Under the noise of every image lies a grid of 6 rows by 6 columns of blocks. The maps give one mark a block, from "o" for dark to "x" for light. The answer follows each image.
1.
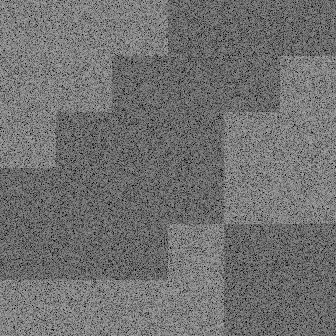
x x x o o o
x x o o o x
x o o o x x
o o o o x x
o o o x o o
x x x x o o
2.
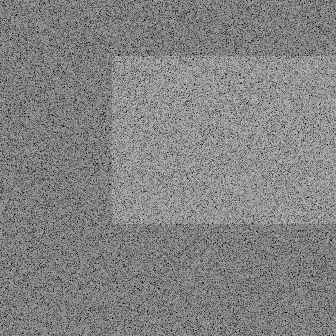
o o o o o o
o o x x x x
o o x x x x
o o x x x x
o o o o o o
o o o o o o
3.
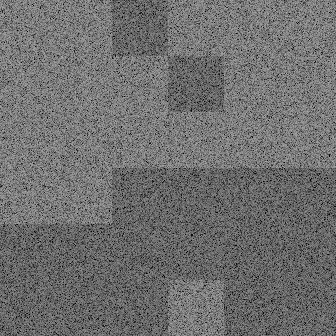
x x o x x x
x x x o x x
x x x x x x
x x o o o o
o o o o o o
o o o x o o
